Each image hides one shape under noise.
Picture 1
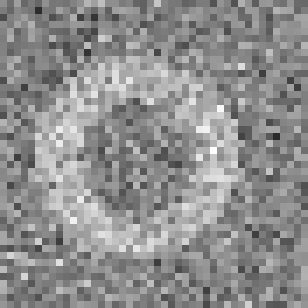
ring
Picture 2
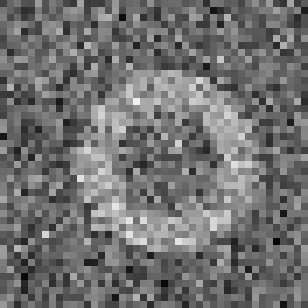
ring
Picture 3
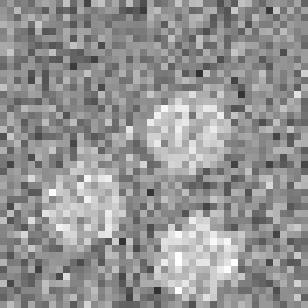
three dots
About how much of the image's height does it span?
two thirds
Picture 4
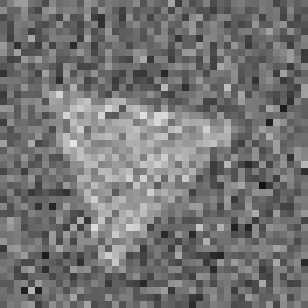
triangle
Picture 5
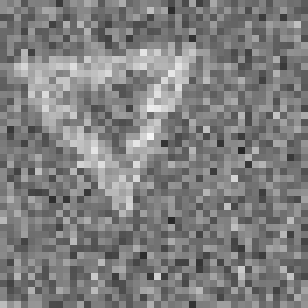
triangle frame
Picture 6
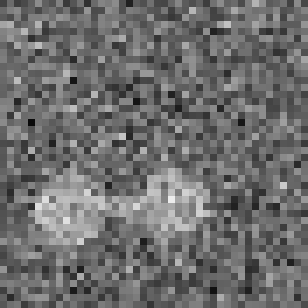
dumbbell
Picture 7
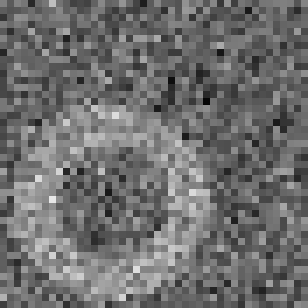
ring
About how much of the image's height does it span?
two thirds
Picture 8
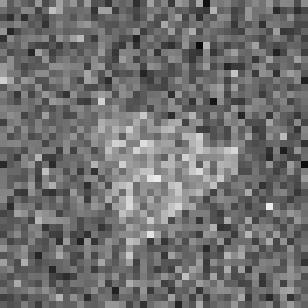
triangle
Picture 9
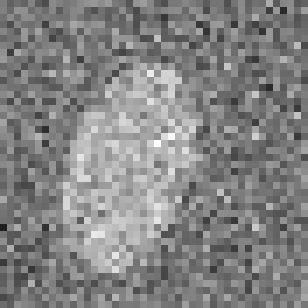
ellipse
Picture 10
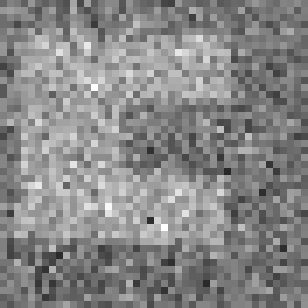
square with a notch
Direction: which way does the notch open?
right
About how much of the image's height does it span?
two thirds
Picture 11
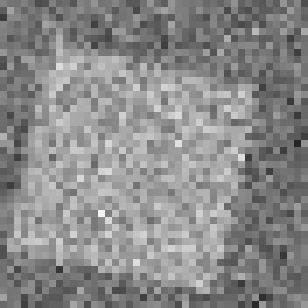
square
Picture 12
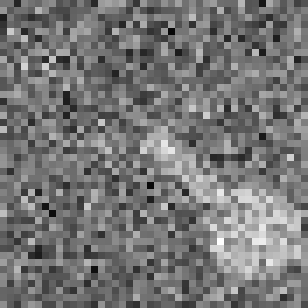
lollipop
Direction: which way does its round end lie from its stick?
down and right
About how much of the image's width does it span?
half
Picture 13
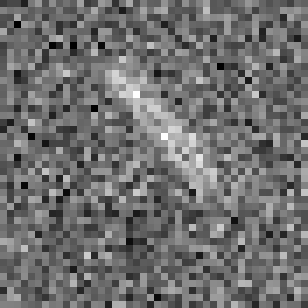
bar
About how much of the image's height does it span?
half
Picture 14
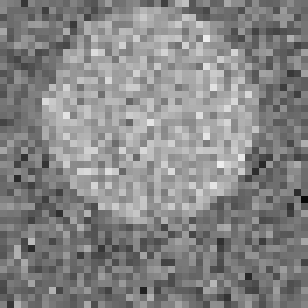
disc
